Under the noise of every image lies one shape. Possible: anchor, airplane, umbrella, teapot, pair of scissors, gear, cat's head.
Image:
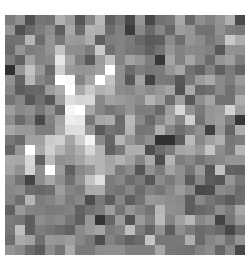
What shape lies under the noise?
pair of scissors
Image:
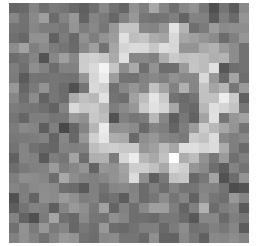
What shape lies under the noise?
gear
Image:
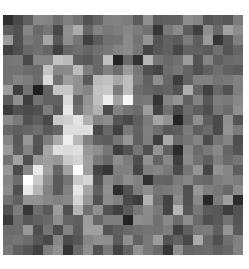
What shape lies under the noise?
pair of scissors
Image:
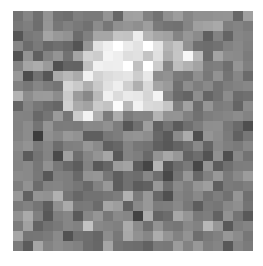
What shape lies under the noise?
teapot
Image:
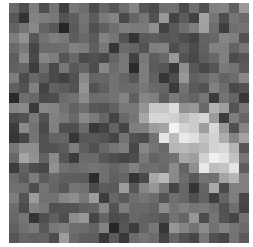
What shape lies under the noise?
umbrella
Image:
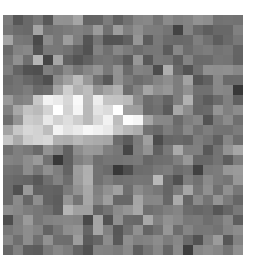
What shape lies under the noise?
umbrella
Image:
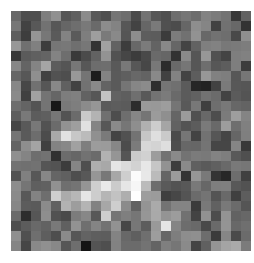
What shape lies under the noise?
airplane
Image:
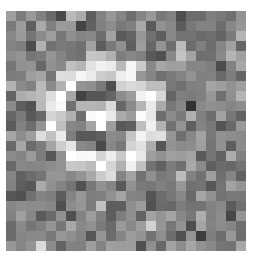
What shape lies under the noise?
gear
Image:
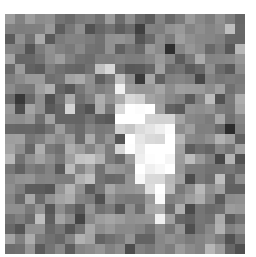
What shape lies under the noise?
umbrella
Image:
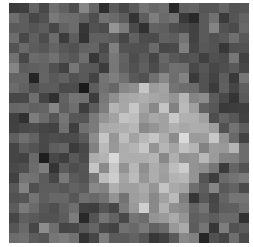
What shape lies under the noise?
cat's head
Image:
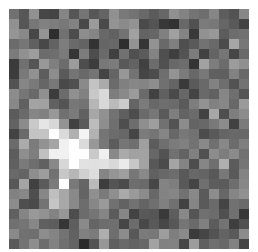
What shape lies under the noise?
airplane
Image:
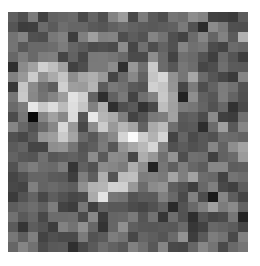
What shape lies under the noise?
anchor
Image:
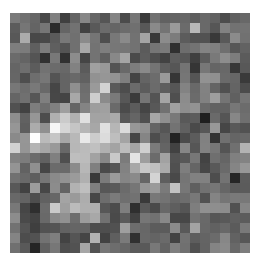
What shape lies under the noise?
airplane
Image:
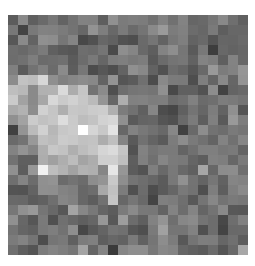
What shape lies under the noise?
teapot
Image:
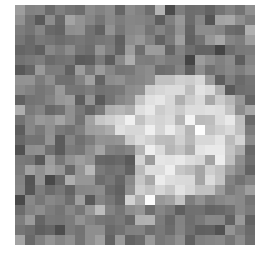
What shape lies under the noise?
cat's head
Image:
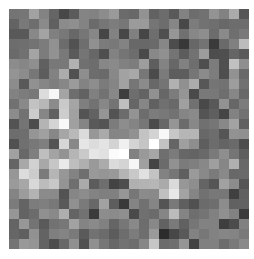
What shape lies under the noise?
pair of scissors
